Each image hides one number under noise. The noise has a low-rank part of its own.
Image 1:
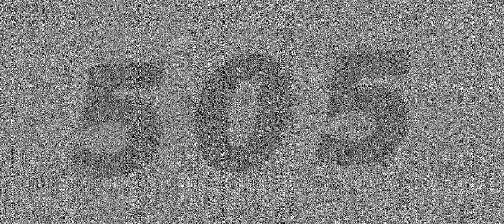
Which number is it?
505
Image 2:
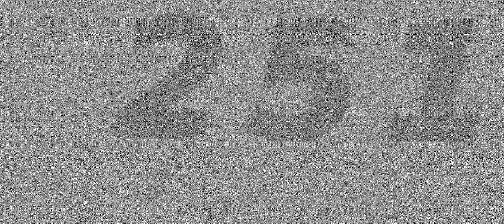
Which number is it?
251
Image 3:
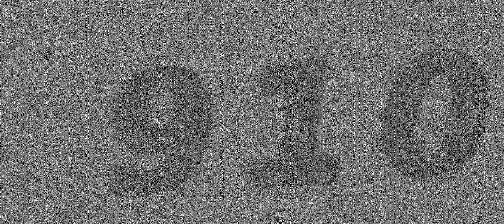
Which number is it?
910
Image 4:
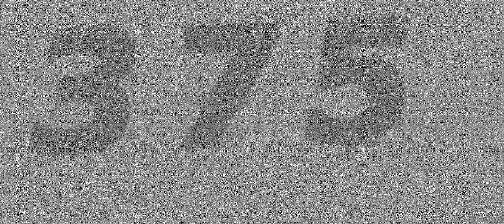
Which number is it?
375
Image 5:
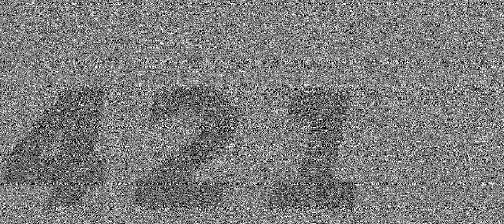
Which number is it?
421
